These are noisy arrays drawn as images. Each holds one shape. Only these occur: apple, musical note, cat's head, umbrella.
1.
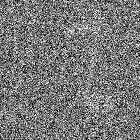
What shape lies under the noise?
musical note
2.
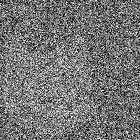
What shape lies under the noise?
cat's head
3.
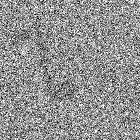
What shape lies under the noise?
musical note
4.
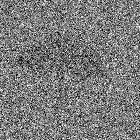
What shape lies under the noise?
umbrella
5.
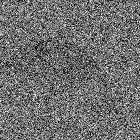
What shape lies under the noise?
umbrella
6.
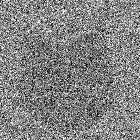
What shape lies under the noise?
cat's head
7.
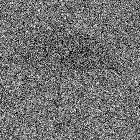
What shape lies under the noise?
umbrella
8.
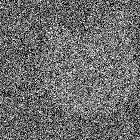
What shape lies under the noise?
cat's head
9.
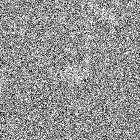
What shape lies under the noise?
musical note
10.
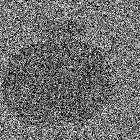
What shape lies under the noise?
apple
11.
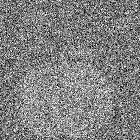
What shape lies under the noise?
apple
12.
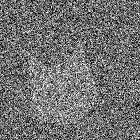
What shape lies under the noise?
cat's head
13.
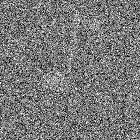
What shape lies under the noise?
musical note
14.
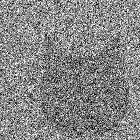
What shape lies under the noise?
cat's head
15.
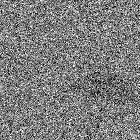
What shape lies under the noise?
umbrella
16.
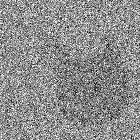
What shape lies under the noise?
cat's head
